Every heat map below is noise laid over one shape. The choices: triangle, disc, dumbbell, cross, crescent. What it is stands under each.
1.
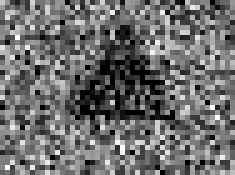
triangle
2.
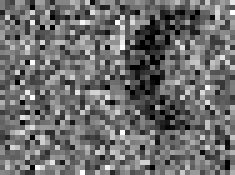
crescent
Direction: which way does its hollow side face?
right
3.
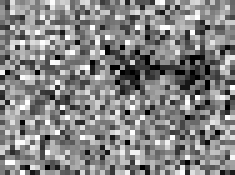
dumbbell
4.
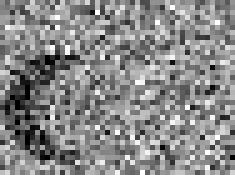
crescent
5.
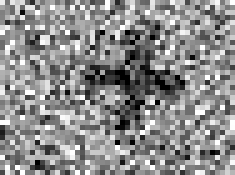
cross
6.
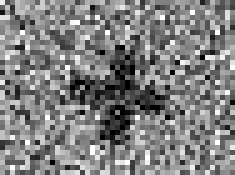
cross
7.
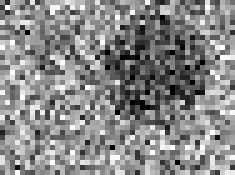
disc
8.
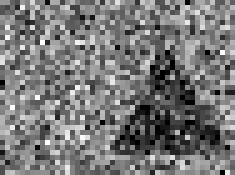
triangle
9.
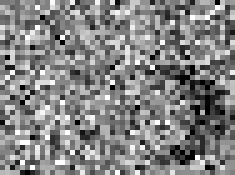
crescent
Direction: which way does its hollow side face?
left
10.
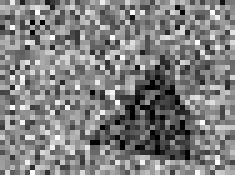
triangle
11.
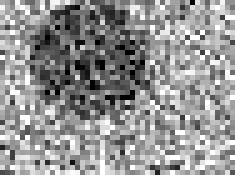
disc
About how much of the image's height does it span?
two thirds
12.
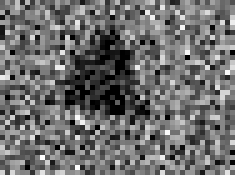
triangle
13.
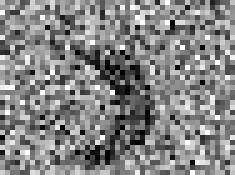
crescent
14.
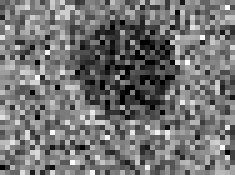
disc
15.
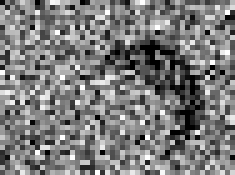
crescent
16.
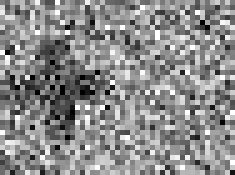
cross
